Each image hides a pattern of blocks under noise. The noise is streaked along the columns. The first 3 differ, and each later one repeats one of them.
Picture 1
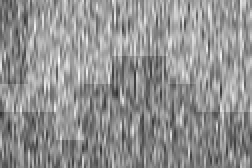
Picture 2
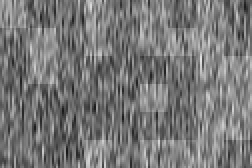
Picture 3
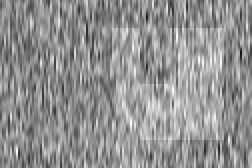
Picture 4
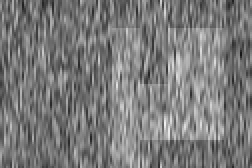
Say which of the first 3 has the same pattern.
3
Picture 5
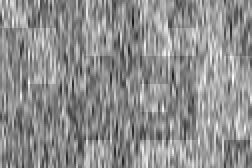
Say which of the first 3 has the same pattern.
2
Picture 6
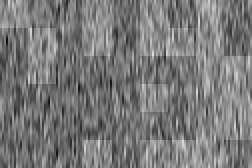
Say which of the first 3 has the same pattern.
2
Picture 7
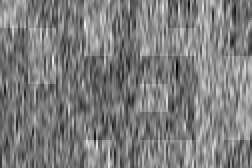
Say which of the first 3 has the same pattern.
2
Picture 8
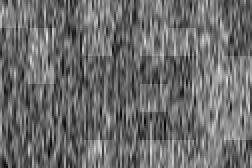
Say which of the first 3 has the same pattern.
2
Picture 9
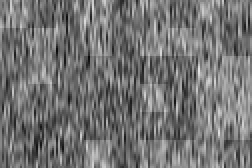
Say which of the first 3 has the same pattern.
2
